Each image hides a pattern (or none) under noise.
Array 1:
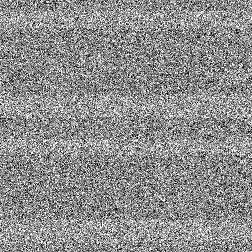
bands of rows
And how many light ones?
4
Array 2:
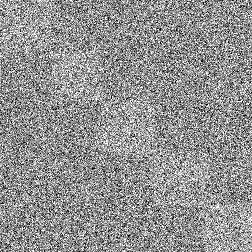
blocks along the diagonal
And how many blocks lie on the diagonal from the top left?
5
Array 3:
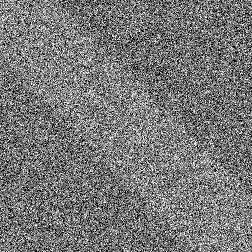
a diagonal band
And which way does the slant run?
top left to bottom right
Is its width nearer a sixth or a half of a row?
a half
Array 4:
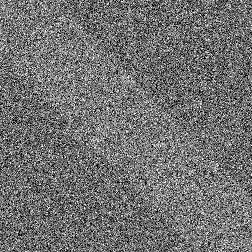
a diagonal band
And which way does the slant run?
top left to bottom right
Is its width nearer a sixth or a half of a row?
a half
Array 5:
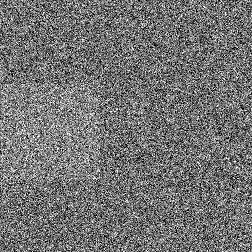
one block
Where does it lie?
middle left
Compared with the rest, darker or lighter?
lighter
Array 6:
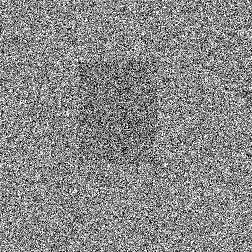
one block
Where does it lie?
centre
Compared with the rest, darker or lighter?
darker
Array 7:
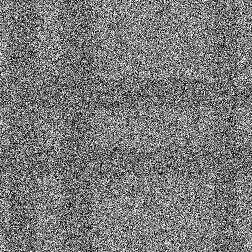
bands of rows crossing bands of columns
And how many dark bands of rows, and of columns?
2 and 3
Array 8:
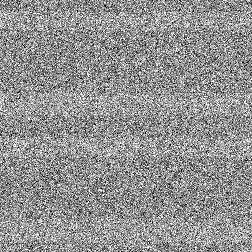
bands of rows
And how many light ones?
4
